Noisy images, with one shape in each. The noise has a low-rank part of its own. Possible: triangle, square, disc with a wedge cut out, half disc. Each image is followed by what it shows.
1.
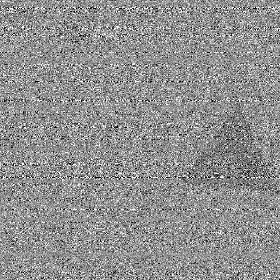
triangle
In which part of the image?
middle right
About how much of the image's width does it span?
a third
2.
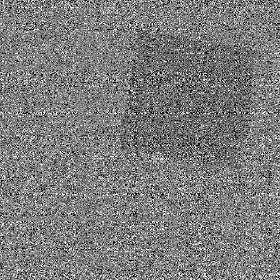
square
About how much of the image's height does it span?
half
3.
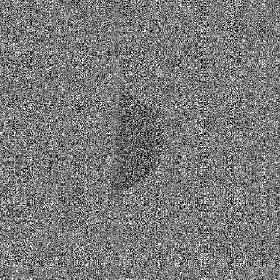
half disc
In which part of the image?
centre
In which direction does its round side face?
right
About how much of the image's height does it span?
a third
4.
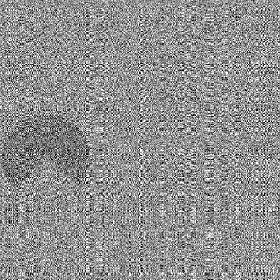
disc with a wedge cut out
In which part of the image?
middle left
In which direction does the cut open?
down
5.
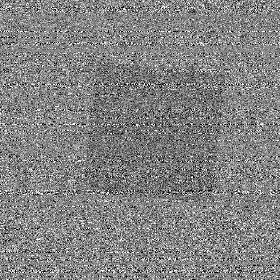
square
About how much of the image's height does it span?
half
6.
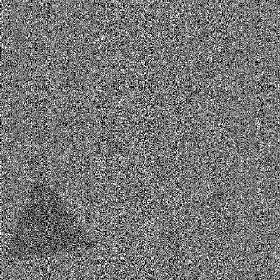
triangle
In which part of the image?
bottom left
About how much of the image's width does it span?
a third
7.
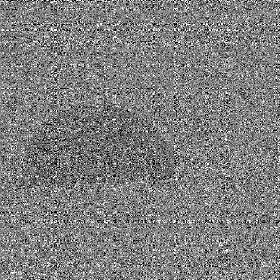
half disc
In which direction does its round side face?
up
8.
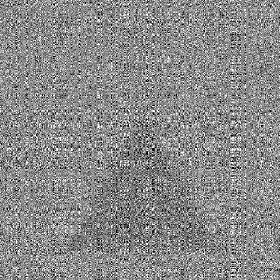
triangle
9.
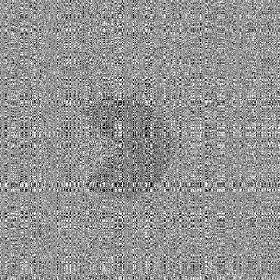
disc with a wedge cut out
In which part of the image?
centre
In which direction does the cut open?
left
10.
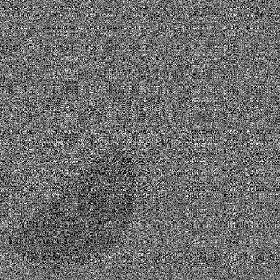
half disc
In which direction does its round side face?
down and right
